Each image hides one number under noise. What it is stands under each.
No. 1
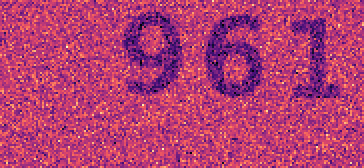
961
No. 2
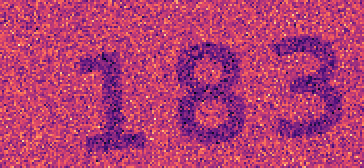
183
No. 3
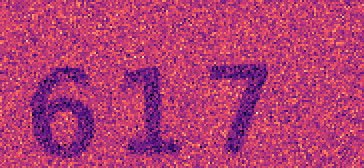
617
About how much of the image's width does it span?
two thirds
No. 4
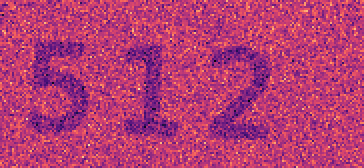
512
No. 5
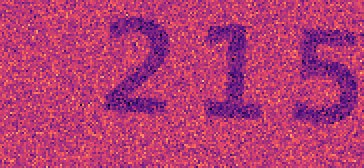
215
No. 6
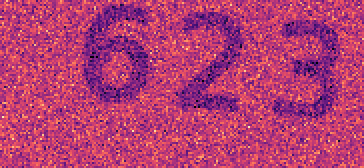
623
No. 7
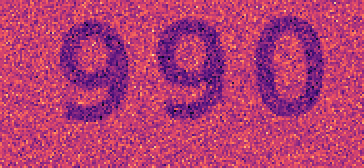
990
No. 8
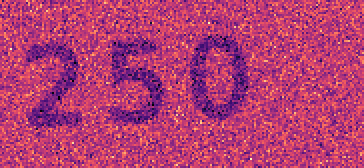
250
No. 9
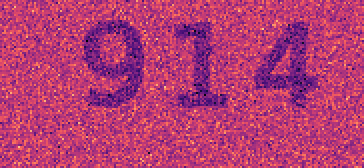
914
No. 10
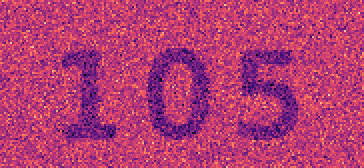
105
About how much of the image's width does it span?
two thirds
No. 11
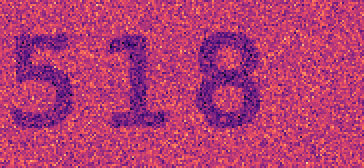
518
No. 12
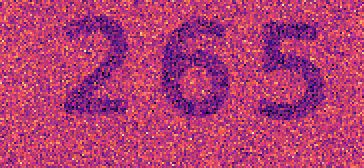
265
